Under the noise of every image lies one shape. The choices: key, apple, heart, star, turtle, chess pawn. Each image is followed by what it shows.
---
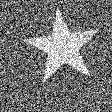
light star
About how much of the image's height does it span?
two thirds
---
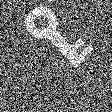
light key
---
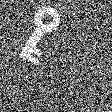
light key
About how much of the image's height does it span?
half
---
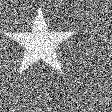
light star
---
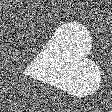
light heart
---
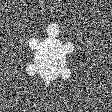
light turtle
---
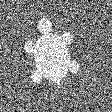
light turtle
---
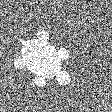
light turtle
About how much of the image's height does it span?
half
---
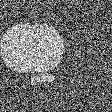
light apple
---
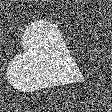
light heart
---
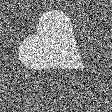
light heart
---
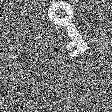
light key
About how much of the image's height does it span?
half
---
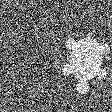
light turtle
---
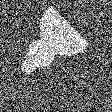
light chess pawn
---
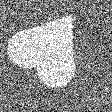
light heart
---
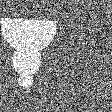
light chess pawn
